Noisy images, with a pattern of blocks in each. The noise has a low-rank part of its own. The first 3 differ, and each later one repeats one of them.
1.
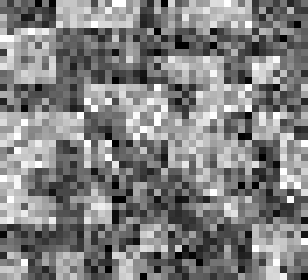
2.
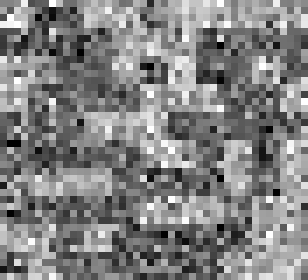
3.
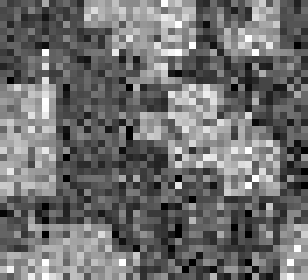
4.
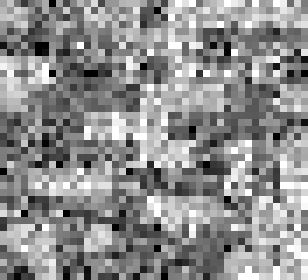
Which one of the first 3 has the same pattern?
2
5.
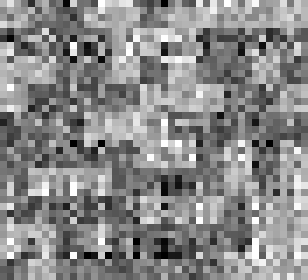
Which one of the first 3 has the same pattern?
2
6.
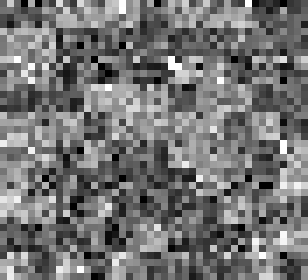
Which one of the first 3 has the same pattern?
1
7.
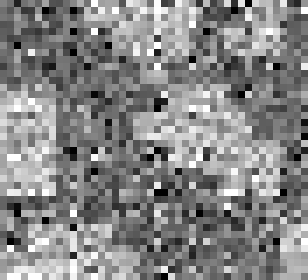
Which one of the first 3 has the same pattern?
3
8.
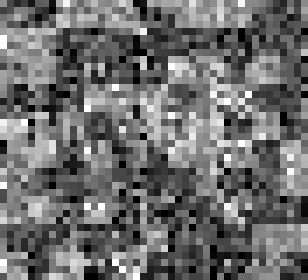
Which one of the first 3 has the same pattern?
1
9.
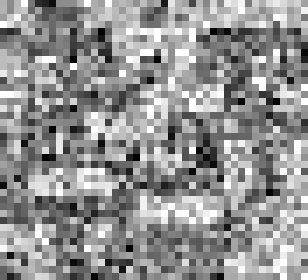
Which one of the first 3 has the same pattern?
2
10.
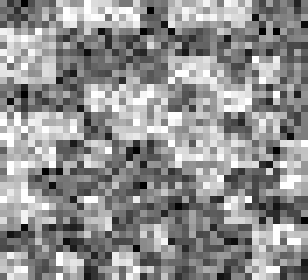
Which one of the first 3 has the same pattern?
1
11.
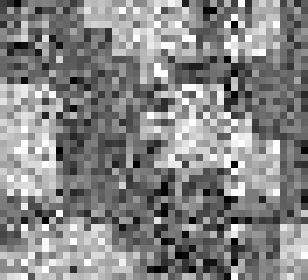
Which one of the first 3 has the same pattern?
3
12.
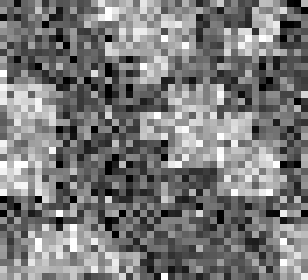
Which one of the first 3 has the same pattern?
3
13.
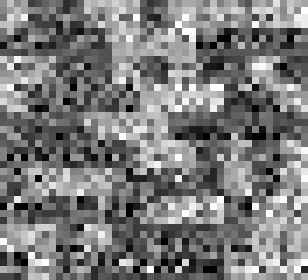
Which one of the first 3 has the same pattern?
2
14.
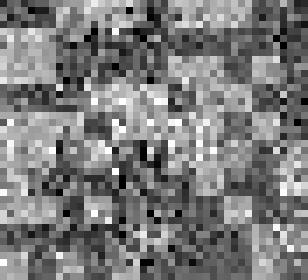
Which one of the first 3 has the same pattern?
1
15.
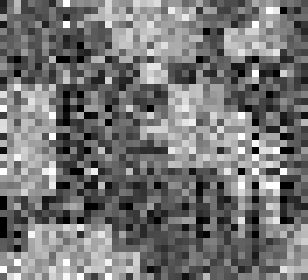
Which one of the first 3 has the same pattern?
3
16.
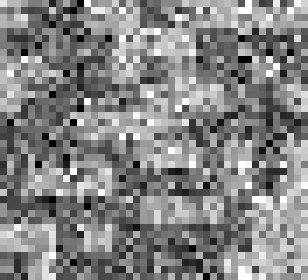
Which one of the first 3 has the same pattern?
2
